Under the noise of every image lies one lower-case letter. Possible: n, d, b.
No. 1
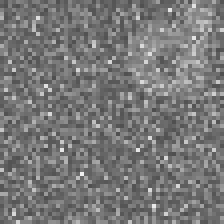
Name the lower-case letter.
d
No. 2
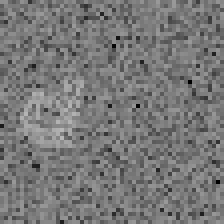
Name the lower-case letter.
d
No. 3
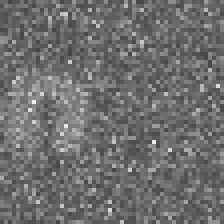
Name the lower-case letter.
n
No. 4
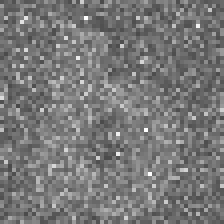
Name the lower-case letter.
b
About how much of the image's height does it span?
nearly all
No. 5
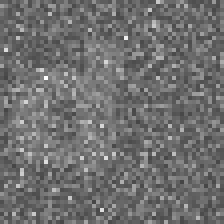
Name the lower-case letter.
d
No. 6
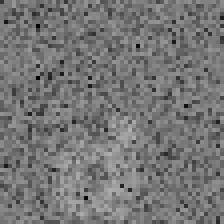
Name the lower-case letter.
d
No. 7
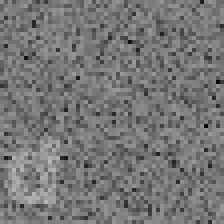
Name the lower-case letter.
d
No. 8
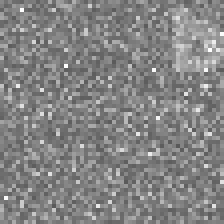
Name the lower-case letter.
b
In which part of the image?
top right
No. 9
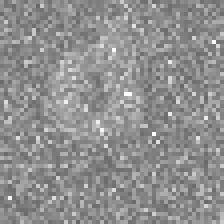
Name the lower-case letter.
d
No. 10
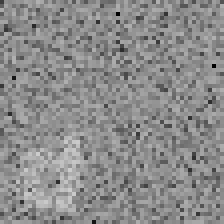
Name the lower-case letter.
d
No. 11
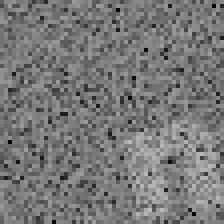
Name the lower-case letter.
n
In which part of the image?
bottom right
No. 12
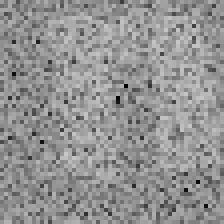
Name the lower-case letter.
n
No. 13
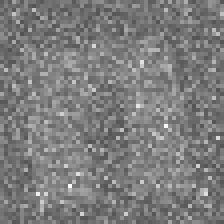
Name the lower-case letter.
n
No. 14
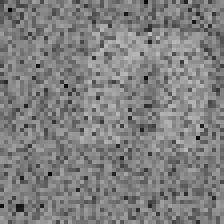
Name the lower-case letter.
n
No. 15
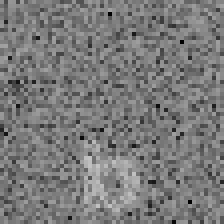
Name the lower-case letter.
b
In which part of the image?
bottom middle
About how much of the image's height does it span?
a third
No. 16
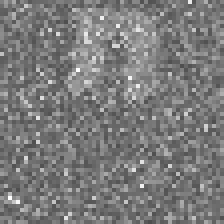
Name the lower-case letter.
n
